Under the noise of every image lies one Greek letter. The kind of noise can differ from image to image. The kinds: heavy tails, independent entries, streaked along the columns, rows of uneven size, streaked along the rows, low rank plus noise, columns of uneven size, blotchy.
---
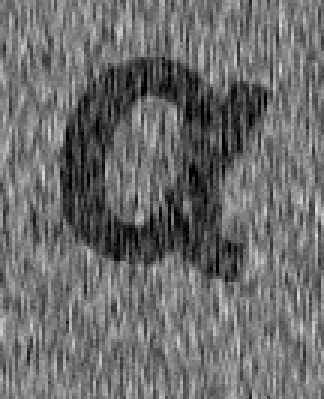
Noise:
streaked along the columns
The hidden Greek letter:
alpha
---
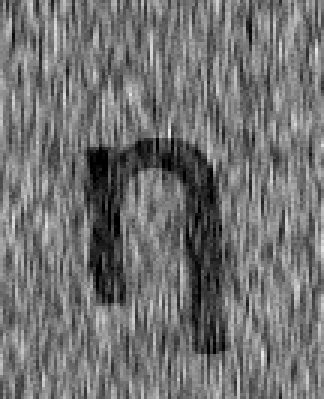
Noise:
streaked along the columns
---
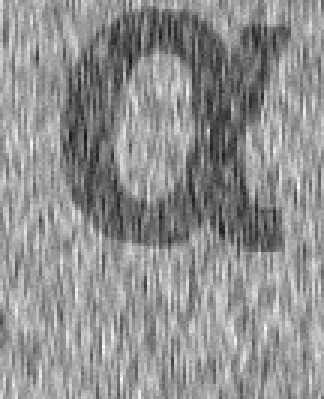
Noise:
streaked along the columns
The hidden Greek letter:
alpha
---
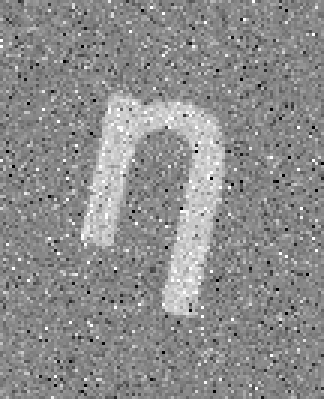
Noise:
heavy tails
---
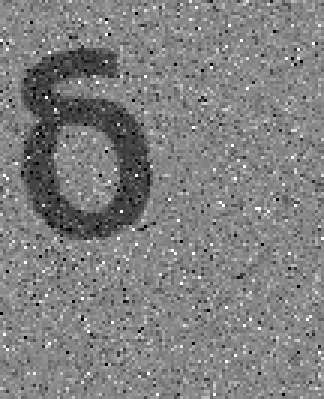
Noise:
heavy tails
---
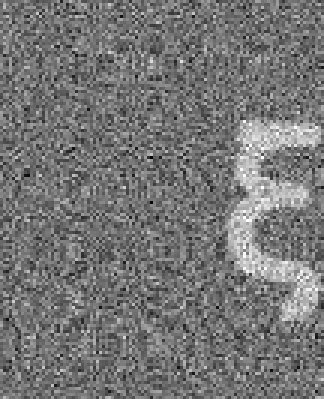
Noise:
low rank plus noise
